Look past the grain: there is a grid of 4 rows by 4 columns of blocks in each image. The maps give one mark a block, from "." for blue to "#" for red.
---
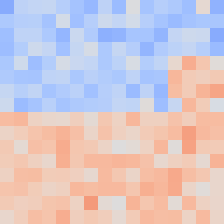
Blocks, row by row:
....
...#
####
####
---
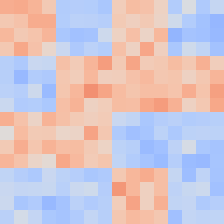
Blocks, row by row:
#.#.
.###
##..
..#.
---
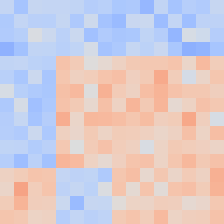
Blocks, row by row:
....
.###
.###
#.##
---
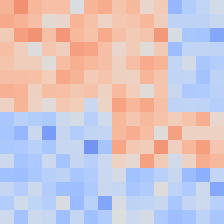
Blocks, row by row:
###.
###.
..##
....
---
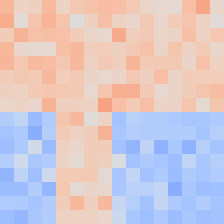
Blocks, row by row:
####
####
.#..
.#..
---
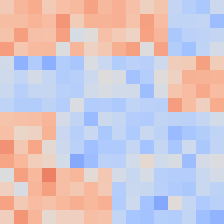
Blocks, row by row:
###.
...#
#...
##..
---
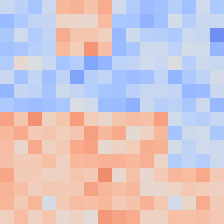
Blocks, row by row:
.#..
....
###.
####
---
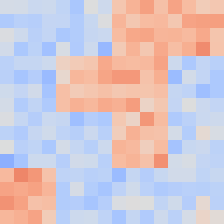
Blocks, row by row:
..##
.##.
..#.
#...
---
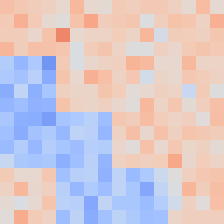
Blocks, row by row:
####
.###
..##
#..#
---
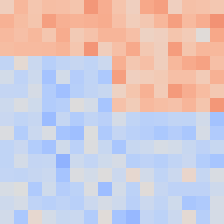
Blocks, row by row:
####
..##
....
....
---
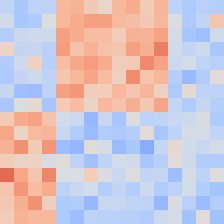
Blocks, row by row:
.##.
.##.
#...
#...
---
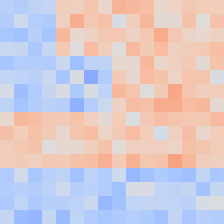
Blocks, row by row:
.###
..##
####
....
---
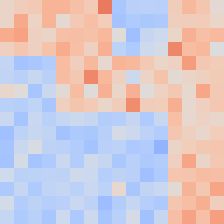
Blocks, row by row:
##.#
.###
...#
...#
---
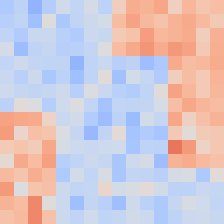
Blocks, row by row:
..##
...#
#..#
#...
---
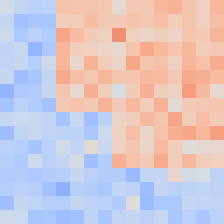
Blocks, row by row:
.###
.###
..##
....
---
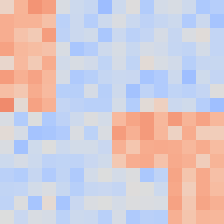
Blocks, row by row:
#...
#...
..##
...#
